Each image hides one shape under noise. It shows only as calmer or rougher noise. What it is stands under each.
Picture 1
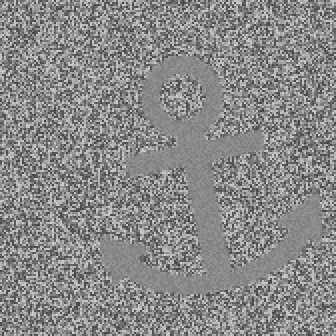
anchor
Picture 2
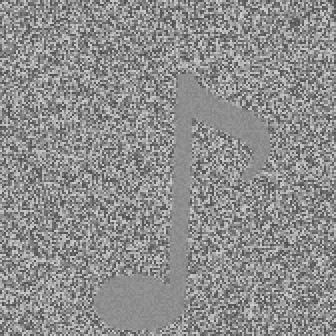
musical note
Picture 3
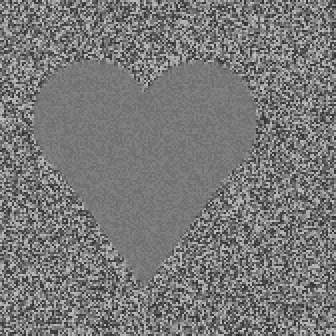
heart
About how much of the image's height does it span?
two thirds
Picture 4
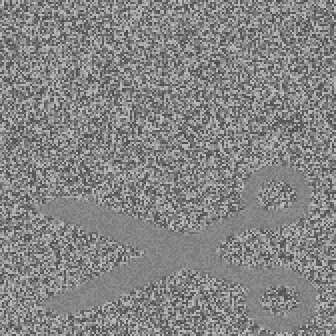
pair of scissors
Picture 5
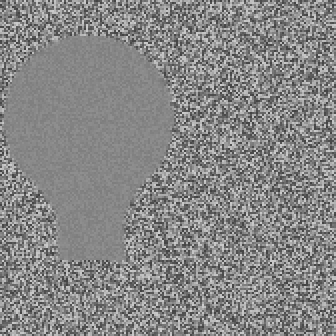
light bulb
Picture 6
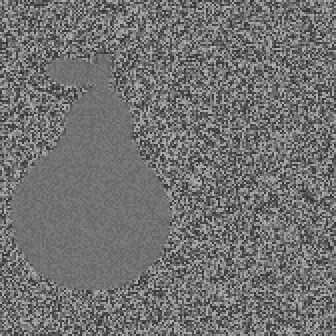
pear
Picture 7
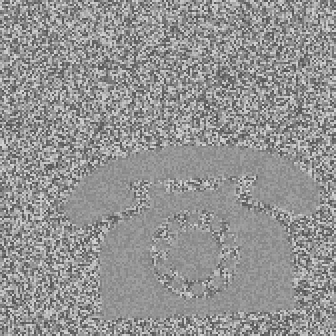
telephone
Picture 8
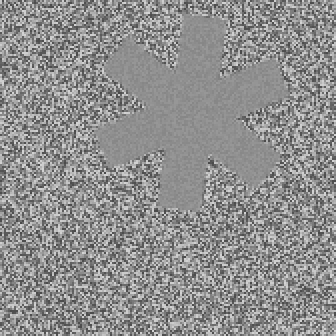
asterisk
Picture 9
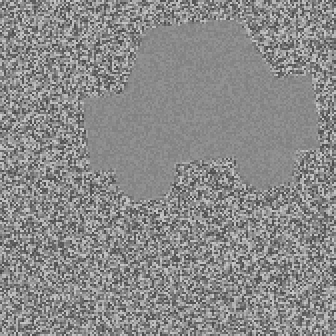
car
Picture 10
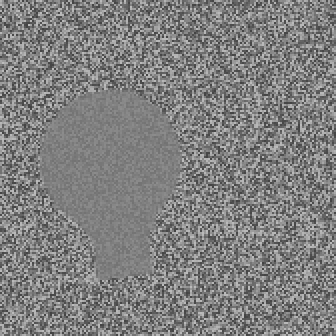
light bulb
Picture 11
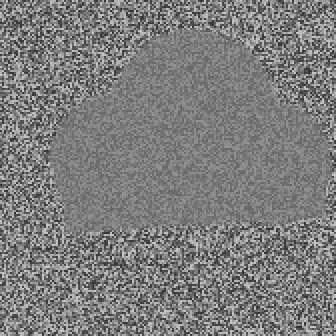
cloud
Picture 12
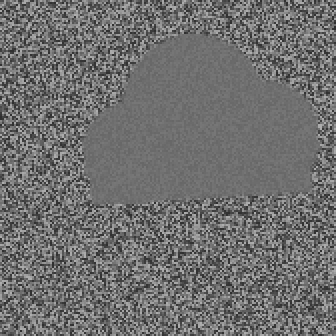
cloud
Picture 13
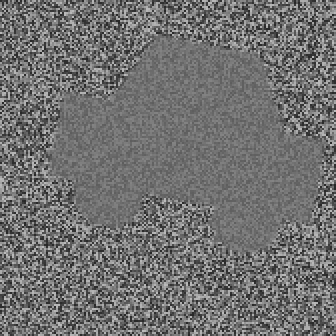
car
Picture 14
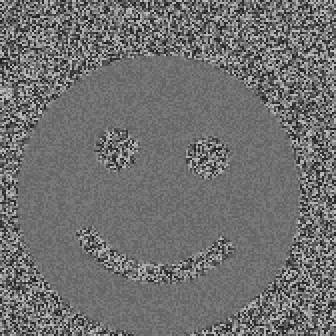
smiling face
